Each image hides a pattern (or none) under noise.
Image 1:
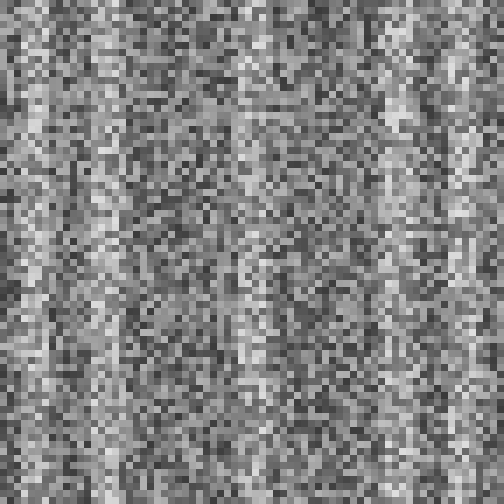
bands of columns
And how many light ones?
5
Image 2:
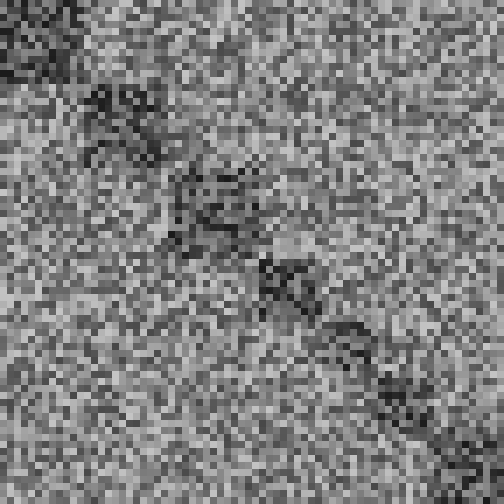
blocks along the diagonal
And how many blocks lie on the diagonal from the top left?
7
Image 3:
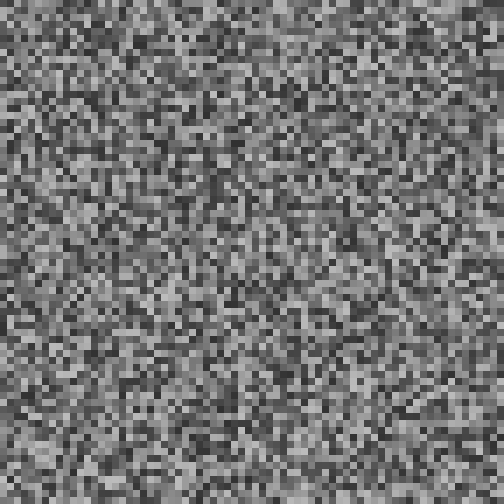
only noise
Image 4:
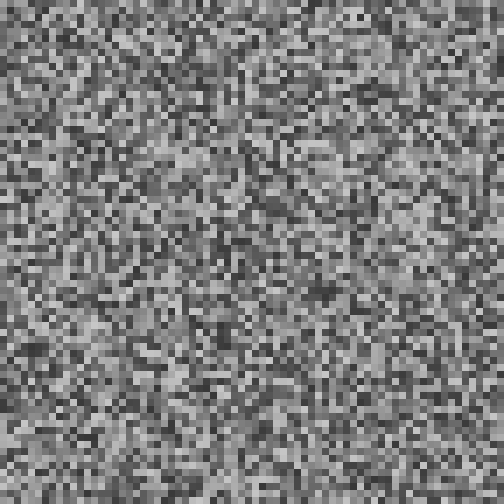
only noise
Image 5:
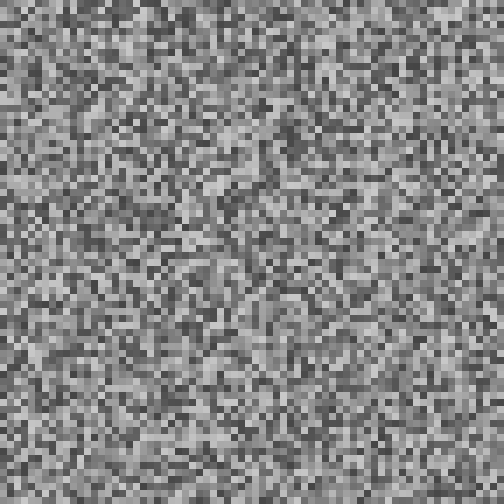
only noise
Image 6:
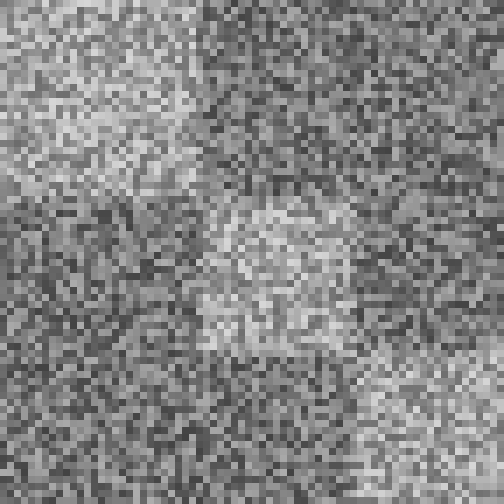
blocks along the diagonal
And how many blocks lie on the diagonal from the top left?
3
